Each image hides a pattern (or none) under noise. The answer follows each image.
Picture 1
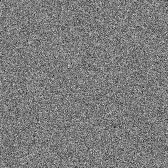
only noise
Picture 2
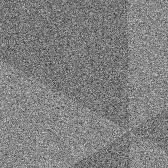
spokes from one point
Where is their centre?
bottom right
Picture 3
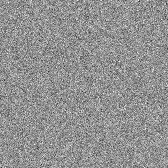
only noise
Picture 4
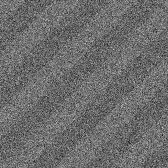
diagonal stripes
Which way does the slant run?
bottom left to top right
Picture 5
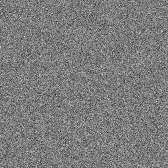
only noise
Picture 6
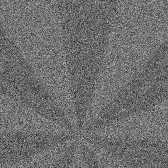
spokes from one point
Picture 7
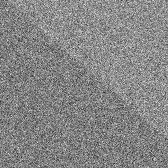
a sharp edge
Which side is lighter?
top right
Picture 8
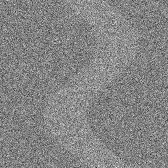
a wavy band
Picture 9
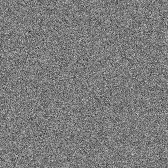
only noise
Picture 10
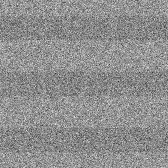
horizontal stripes
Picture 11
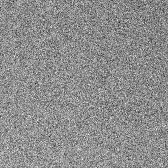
a smooth slope
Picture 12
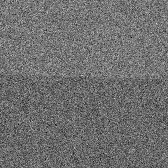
a sharp edge
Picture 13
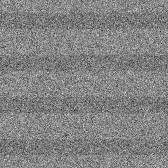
horizontal stripes
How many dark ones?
4
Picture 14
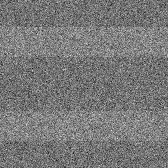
horizontal stripes
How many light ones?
2
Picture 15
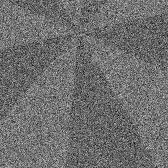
spokes from one point
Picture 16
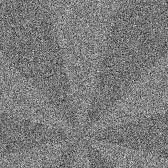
spokes from one point
